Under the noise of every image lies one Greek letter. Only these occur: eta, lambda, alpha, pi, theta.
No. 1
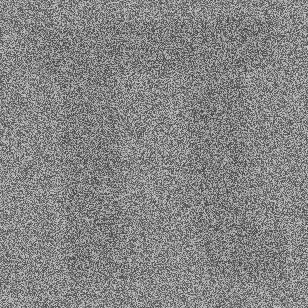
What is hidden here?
dark pi
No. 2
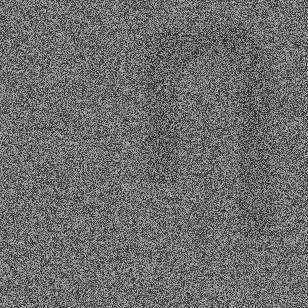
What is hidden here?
dark eta
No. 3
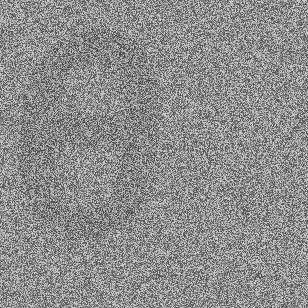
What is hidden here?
dark theta
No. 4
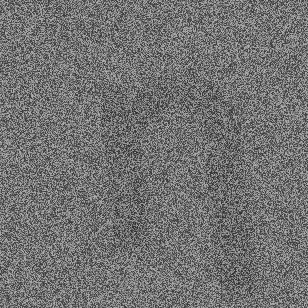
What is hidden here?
dark eta
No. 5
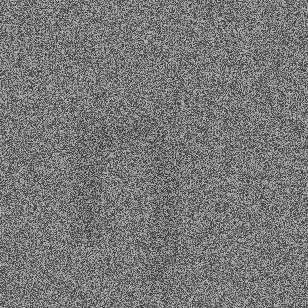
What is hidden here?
dark eta
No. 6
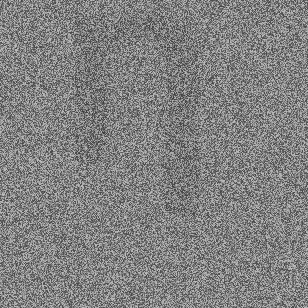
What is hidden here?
dark eta
